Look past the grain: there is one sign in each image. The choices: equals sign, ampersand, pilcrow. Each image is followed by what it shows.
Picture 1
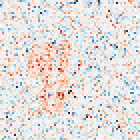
pilcrow
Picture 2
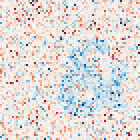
ampersand
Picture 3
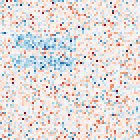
equals sign
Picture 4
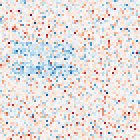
equals sign
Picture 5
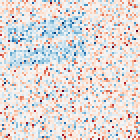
equals sign
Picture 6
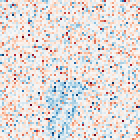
pilcrow
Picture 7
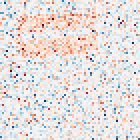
equals sign
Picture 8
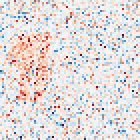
pilcrow
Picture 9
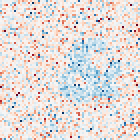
ampersand
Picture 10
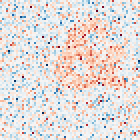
ampersand
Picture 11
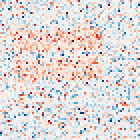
equals sign
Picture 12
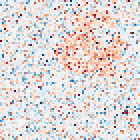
ampersand
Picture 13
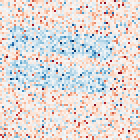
equals sign
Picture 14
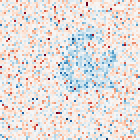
ampersand
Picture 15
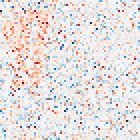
pilcrow
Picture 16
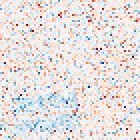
equals sign
